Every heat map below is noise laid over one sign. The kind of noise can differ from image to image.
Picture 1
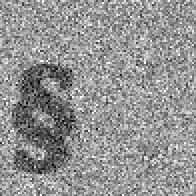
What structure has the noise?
independent entries
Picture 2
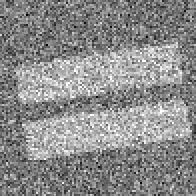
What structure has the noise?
independent entries
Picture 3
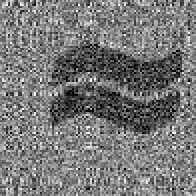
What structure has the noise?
low rank plus noise
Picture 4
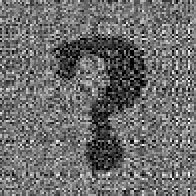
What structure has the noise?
low rank plus noise
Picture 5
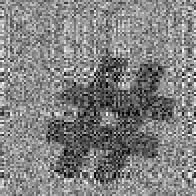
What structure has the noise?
low rank plus noise
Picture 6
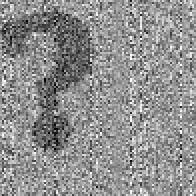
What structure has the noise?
columns of uneven size
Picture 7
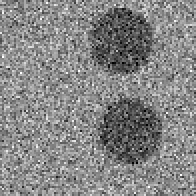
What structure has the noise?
independent entries
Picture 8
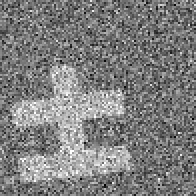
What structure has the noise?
independent entries
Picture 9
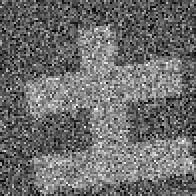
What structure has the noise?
independent entries
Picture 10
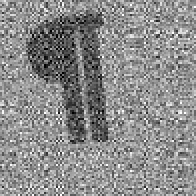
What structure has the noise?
low rank plus noise
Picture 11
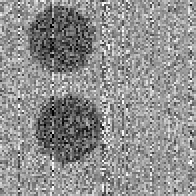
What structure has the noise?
columns of uneven size
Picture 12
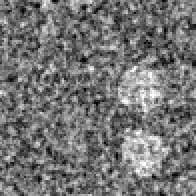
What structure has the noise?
blotchy
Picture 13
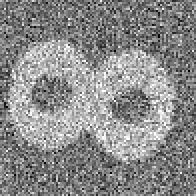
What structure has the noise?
low rank plus noise
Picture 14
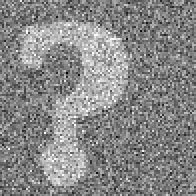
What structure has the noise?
independent entries
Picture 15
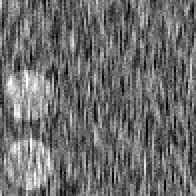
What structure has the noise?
streaked along the columns
